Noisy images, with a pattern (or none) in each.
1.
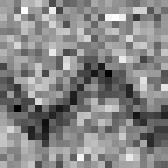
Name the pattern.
a wavy band
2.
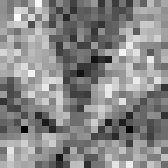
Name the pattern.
spokes from one point
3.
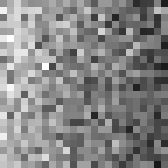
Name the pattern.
a smooth slope
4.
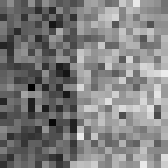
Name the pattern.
a sharp edge
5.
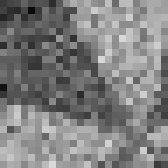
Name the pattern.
spokes from one point
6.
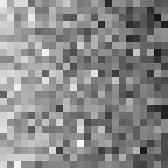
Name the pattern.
a smooth slope
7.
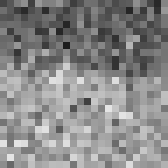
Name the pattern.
a sharp edge
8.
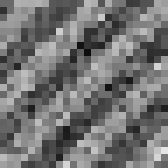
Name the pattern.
diagonal stripes
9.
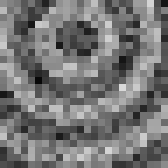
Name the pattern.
rings round one point
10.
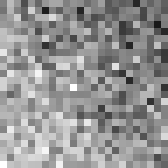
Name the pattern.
a smooth slope
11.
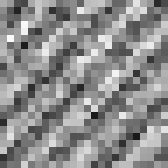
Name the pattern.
diagonal stripes
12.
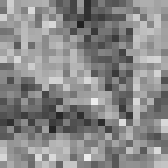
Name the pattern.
spokes from one point
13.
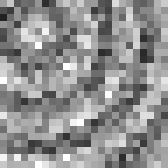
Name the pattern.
rings round one point
